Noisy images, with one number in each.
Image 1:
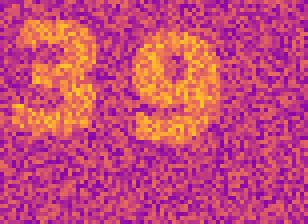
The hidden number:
39
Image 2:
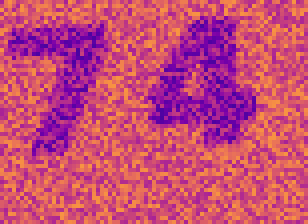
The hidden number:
74
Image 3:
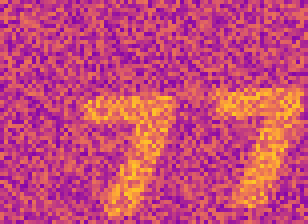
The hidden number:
77
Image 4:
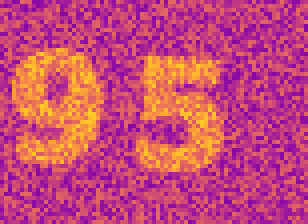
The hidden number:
95
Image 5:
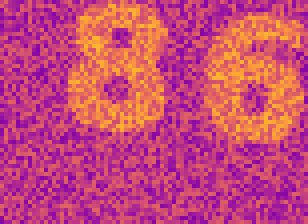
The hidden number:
86
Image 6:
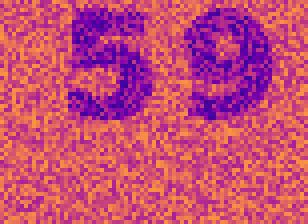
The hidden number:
59
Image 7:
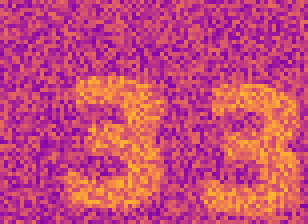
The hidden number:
33
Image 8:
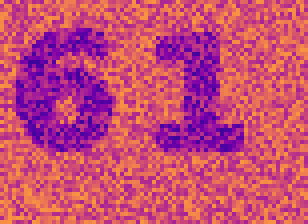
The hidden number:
61
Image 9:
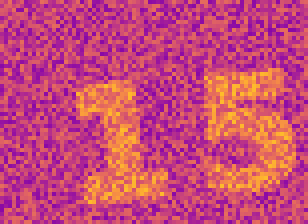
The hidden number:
15
